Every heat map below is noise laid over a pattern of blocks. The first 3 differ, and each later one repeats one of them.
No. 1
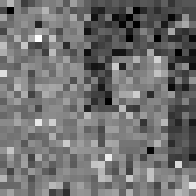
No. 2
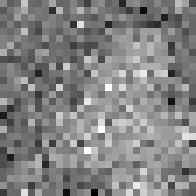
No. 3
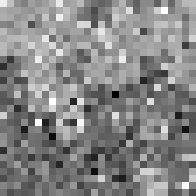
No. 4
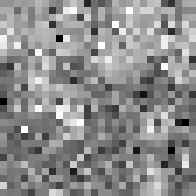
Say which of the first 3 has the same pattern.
3
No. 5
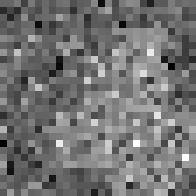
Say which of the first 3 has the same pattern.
2
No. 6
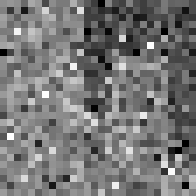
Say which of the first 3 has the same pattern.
1
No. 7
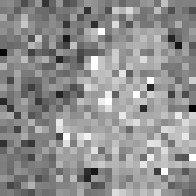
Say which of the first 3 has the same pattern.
2
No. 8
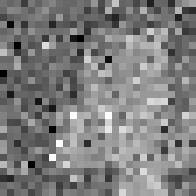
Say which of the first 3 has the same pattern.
2
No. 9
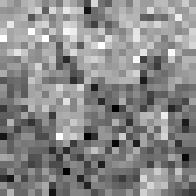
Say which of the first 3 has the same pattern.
3
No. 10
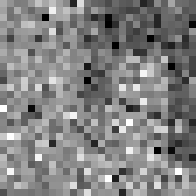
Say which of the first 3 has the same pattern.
1
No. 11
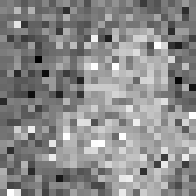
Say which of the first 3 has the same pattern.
2
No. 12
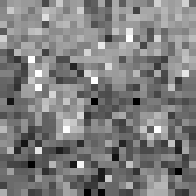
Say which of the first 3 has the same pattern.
3
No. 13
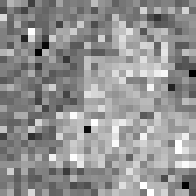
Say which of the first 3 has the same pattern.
2
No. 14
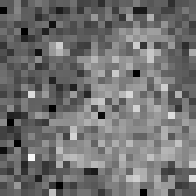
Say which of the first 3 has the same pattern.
2
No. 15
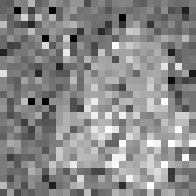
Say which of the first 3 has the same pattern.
2
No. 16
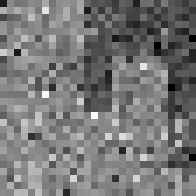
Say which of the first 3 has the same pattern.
1
